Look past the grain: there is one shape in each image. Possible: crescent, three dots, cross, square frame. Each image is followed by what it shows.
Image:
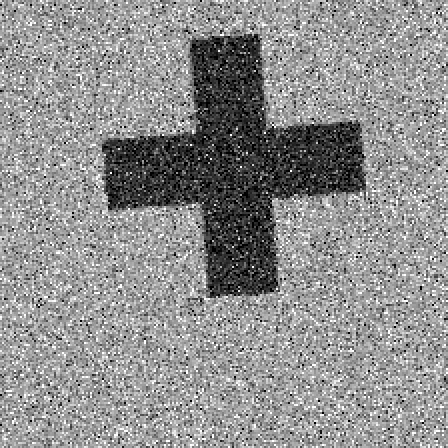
cross
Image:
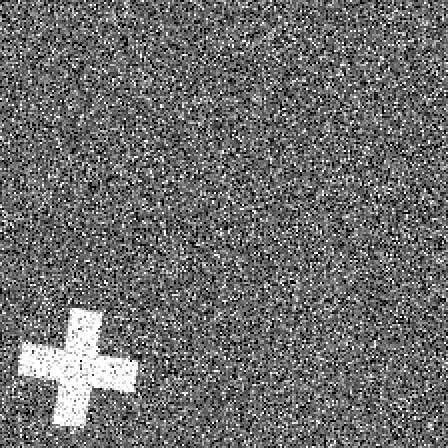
cross
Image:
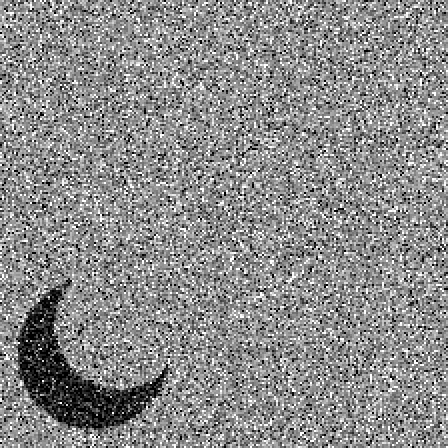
crescent
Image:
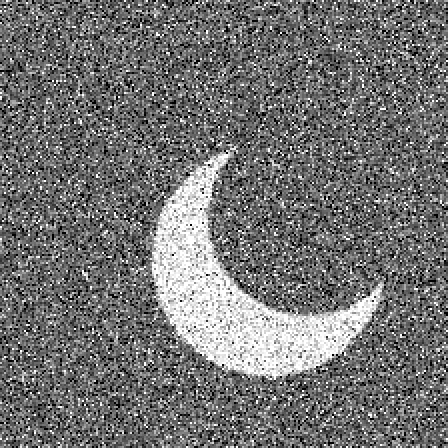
crescent
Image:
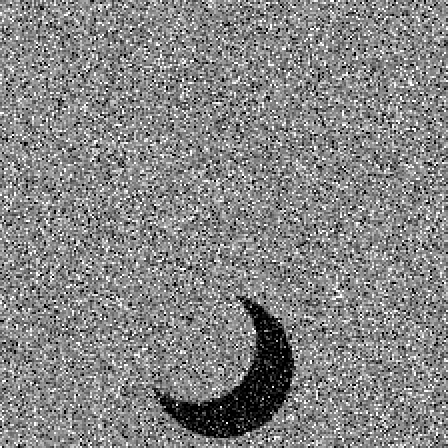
crescent
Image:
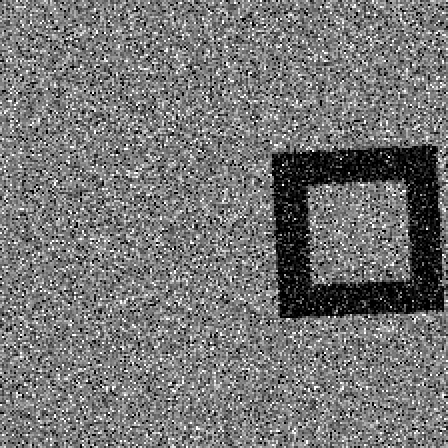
square frame
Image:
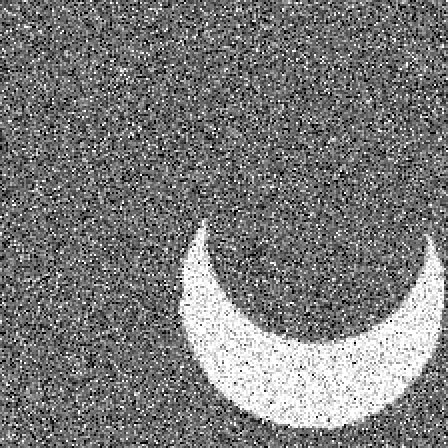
crescent
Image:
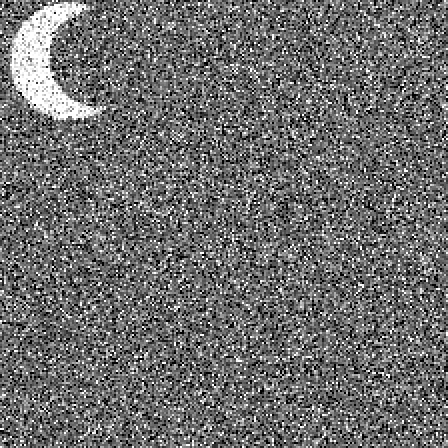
crescent
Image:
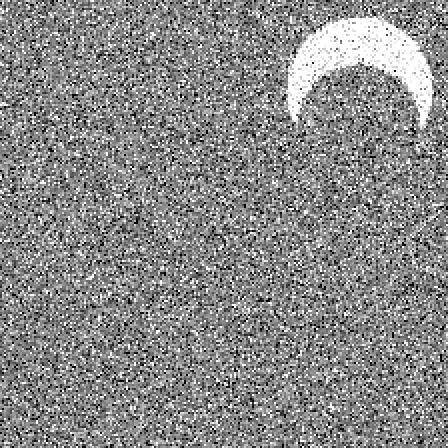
crescent
